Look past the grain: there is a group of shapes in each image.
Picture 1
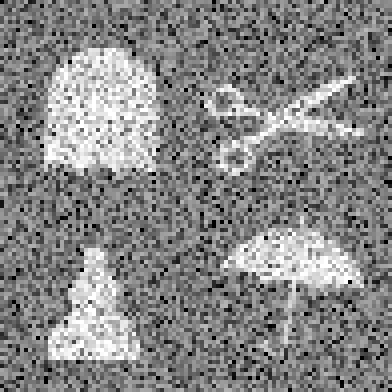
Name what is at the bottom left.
chess pawn
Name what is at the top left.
ghost
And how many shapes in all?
4
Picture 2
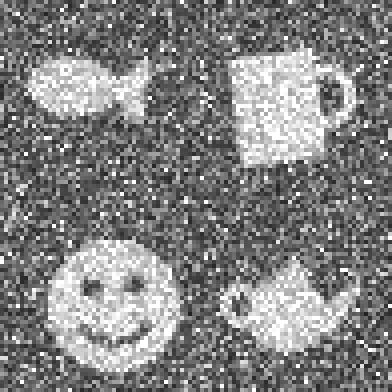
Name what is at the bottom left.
smiling face
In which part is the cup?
top right
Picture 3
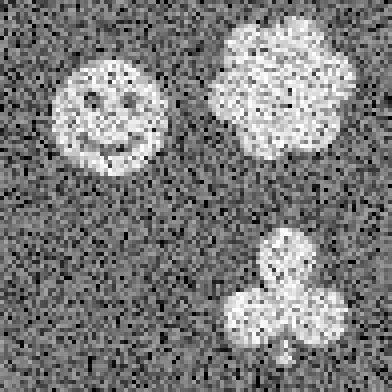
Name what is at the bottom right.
club
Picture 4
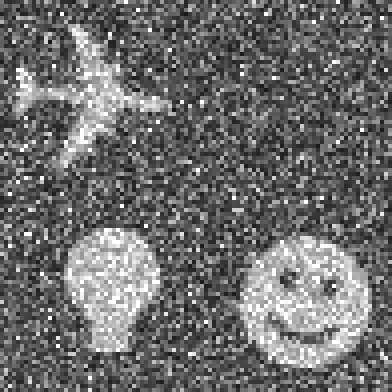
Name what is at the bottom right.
smiling face
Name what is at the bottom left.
light bulb
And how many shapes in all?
3
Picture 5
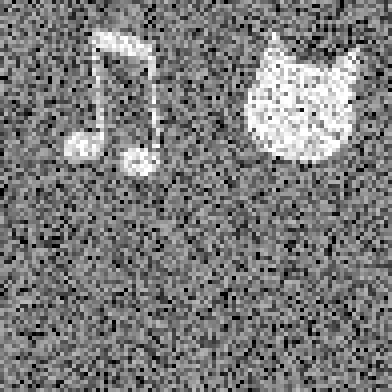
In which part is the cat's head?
top right
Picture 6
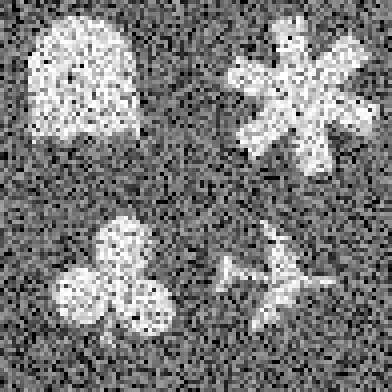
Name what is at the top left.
ghost
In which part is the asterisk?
top right
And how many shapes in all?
4
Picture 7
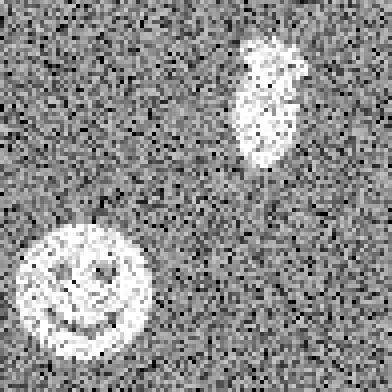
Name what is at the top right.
footprint
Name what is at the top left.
nothing
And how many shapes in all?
2
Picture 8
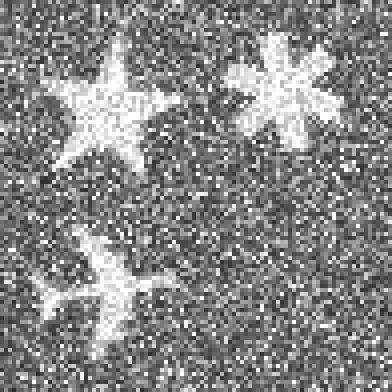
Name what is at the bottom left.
airplane
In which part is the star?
top left
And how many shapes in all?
3
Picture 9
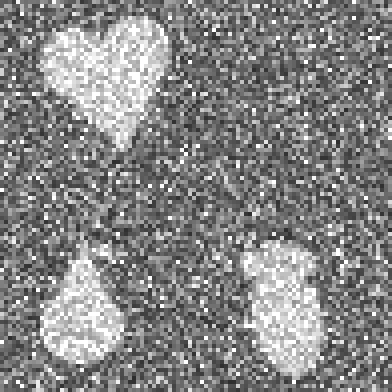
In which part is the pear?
bottom left
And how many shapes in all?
3
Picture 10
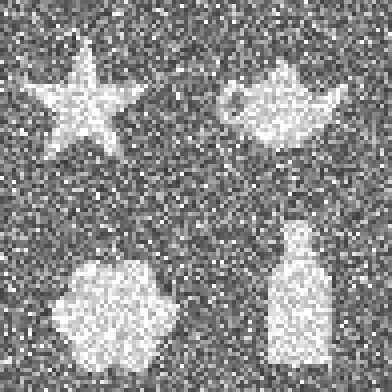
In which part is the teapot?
top right
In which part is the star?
top left
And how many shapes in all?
4
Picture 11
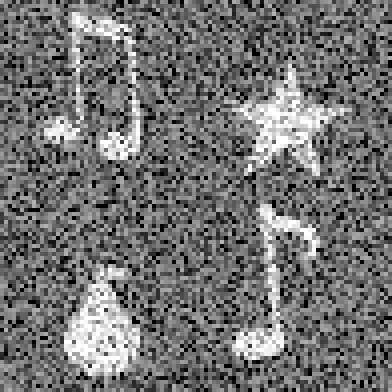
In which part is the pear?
bottom left
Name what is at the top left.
pair of musical notes
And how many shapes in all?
4
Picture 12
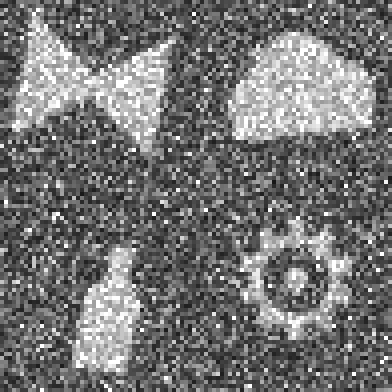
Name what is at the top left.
bow tie
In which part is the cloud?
top right
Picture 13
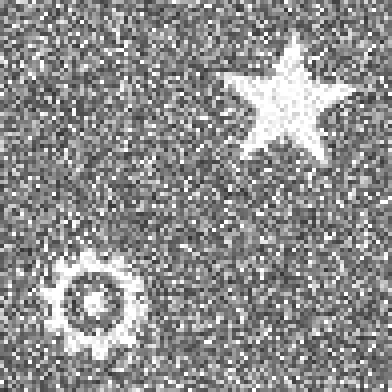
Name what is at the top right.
star
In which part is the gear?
bottom left
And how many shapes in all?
2
